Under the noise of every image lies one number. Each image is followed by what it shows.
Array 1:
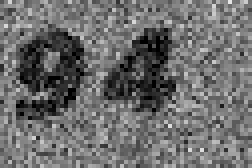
94
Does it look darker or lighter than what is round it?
darker
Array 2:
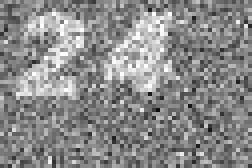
24
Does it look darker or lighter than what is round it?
lighter
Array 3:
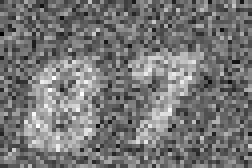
87
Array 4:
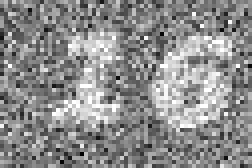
16
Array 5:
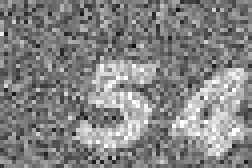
54
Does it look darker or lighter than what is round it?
lighter
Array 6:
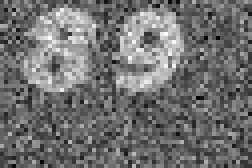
89
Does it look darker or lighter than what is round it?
lighter
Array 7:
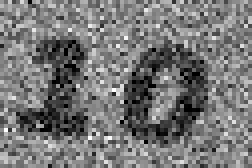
10
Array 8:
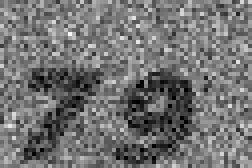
79
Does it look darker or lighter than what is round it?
darker
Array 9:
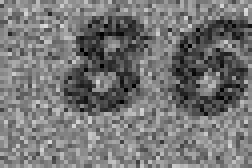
86
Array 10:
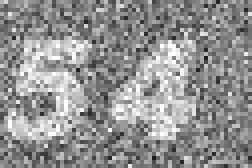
54
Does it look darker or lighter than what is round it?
lighter
